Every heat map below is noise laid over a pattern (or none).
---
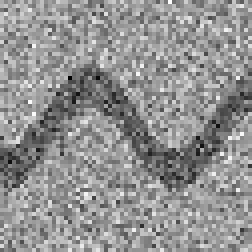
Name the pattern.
a wavy band
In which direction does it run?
left to right
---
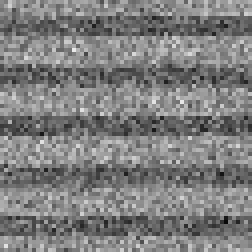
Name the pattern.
horizontal stripes
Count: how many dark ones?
5
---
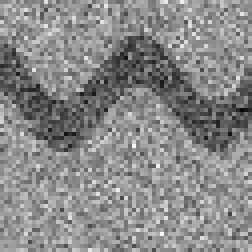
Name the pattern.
a wavy band
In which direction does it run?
left to right
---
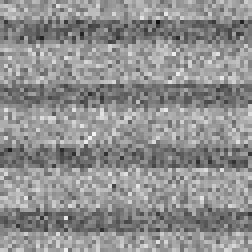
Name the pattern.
horizontal stripes
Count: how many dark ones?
4
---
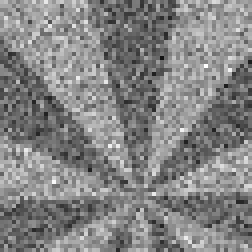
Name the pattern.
spokes from one point
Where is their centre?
bottom middle
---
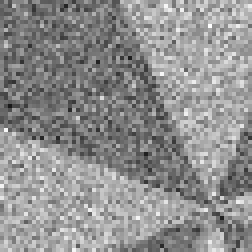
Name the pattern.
spokes from one point
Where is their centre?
bottom right
